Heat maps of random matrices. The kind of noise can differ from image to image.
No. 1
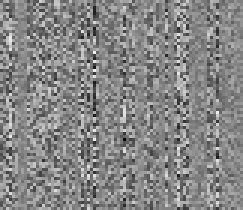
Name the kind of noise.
columns of uneven size
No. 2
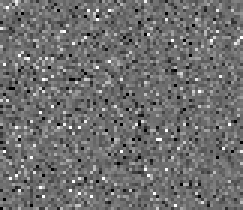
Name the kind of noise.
heavy tails
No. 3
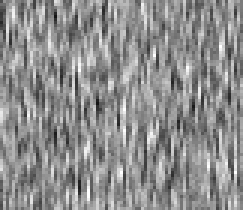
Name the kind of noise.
streaked along the columns
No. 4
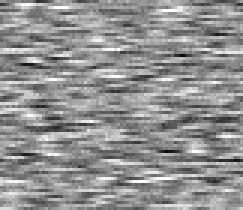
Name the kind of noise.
streaked along the rows
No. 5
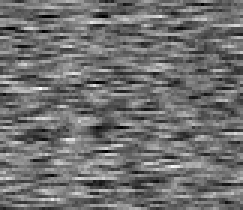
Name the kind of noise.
streaked along the rows
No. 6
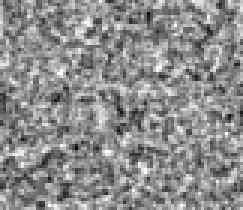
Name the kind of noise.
blotchy
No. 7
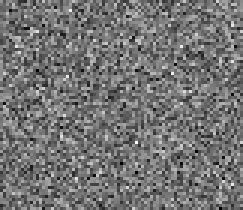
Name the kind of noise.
independent entries
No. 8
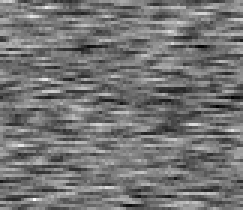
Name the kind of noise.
streaked along the rows
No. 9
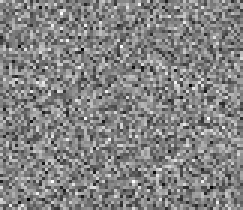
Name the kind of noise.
independent entries
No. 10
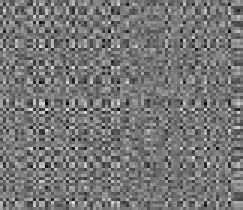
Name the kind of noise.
low rank plus noise
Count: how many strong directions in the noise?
one
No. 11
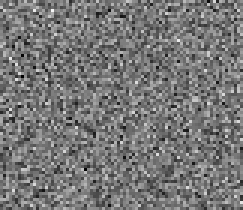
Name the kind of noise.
independent entries
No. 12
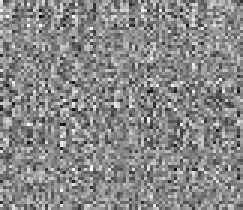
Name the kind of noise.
low rank plus noise
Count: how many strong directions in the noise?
five to eight
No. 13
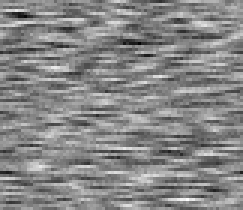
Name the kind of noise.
streaked along the rows
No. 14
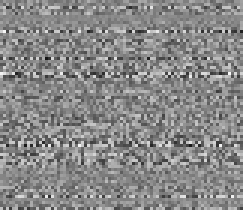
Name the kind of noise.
rows of uneven size
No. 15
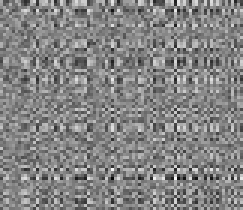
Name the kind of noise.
low rank plus noise
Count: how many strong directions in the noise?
one
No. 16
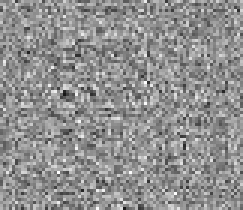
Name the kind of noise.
low rank plus noise
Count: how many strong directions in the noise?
five to eight
